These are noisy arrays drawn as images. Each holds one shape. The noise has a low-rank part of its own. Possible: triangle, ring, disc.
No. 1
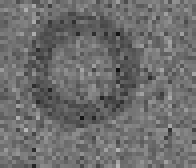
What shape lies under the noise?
ring
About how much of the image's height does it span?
two thirds
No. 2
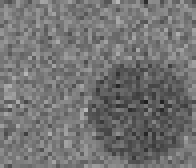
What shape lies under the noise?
disc
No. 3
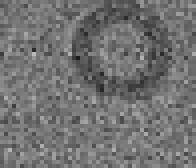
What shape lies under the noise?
ring
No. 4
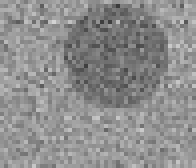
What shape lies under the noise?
disc
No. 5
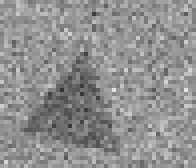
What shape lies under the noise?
triangle
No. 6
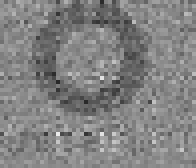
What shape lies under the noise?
ring
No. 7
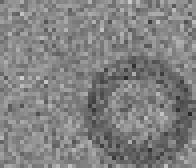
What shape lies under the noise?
ring
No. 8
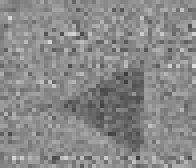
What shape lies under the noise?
triangle
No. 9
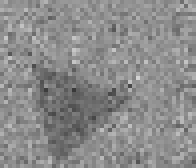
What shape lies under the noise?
triangle
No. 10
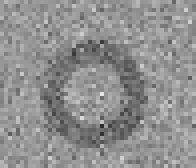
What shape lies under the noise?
ring
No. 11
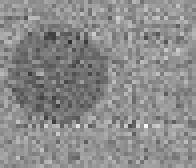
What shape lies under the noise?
disc
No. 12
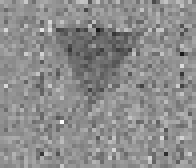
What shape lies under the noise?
triangle
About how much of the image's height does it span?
half
